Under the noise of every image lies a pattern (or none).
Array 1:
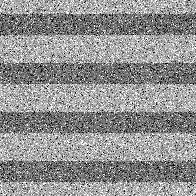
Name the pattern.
horizontal stripes
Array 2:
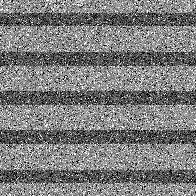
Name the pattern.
horizontal stripes
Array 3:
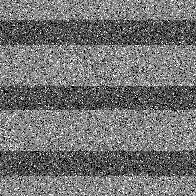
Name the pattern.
horizontal stripes
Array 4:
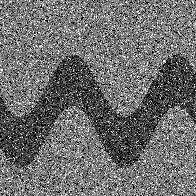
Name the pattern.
a wavy band
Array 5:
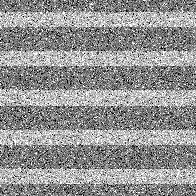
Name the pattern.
horizontal stripes
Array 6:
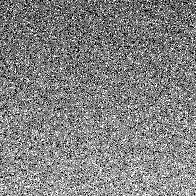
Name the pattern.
a smooth slope
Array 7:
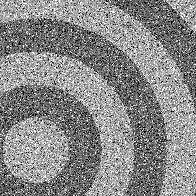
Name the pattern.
rings round one point
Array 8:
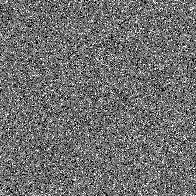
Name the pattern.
only noise
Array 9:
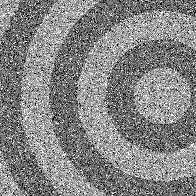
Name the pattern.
rings round one point
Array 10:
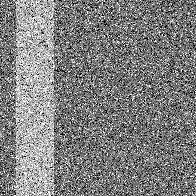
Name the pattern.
one vertical stripe
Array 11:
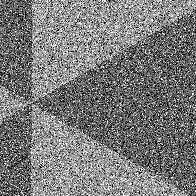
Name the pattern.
spokes from one point
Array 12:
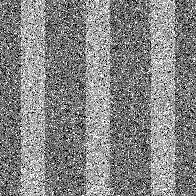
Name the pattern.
vertical stripes
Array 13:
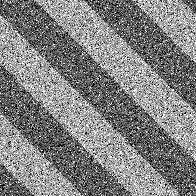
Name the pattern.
diagonal stripes
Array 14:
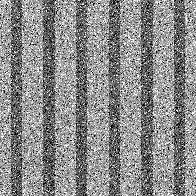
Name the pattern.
vertical stripes
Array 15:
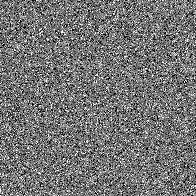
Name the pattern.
only noise
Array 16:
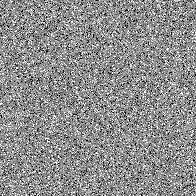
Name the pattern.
only noise
